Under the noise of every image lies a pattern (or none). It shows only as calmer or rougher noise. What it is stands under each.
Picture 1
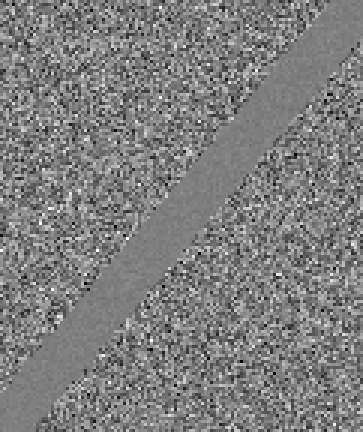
a diagonal band
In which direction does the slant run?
bottom left to top right
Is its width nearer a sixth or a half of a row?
a sixth
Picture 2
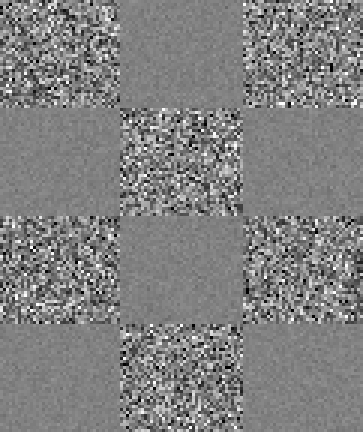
a checkerboard
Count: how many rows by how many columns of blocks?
4 by 3
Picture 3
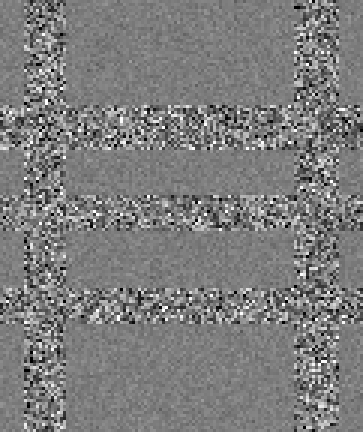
bands of rows crossing bands of columns
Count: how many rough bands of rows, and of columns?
3 and 2
